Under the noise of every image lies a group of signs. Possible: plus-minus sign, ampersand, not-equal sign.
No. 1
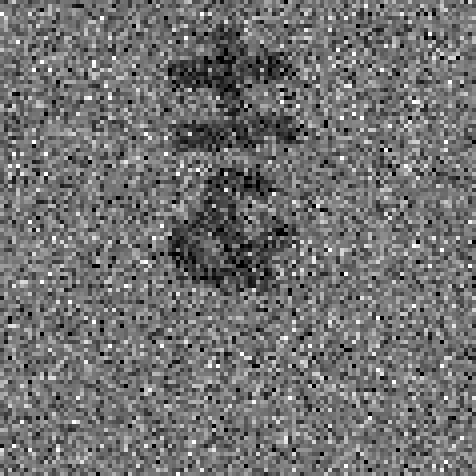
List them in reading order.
top middle: plus-minus sign; centre: ampersand
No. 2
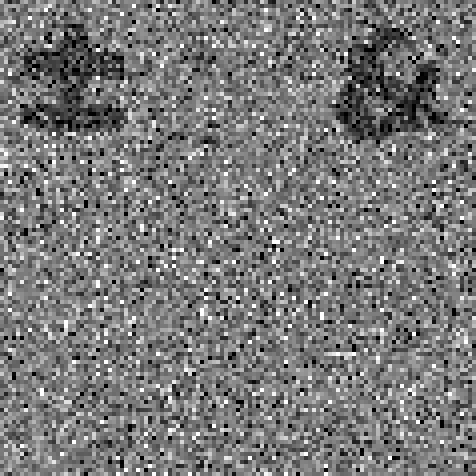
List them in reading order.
top left: plus-minus sign; top right: ampersand
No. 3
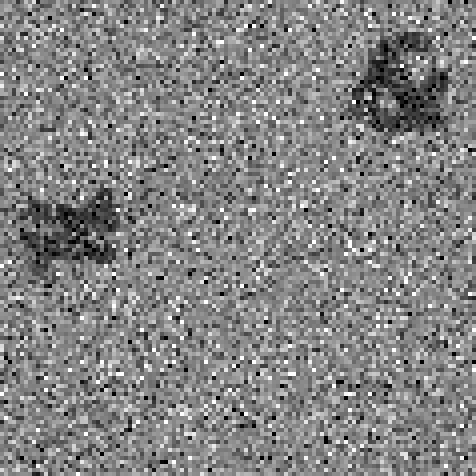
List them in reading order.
top right: ampersand; middle left: not-equal sign
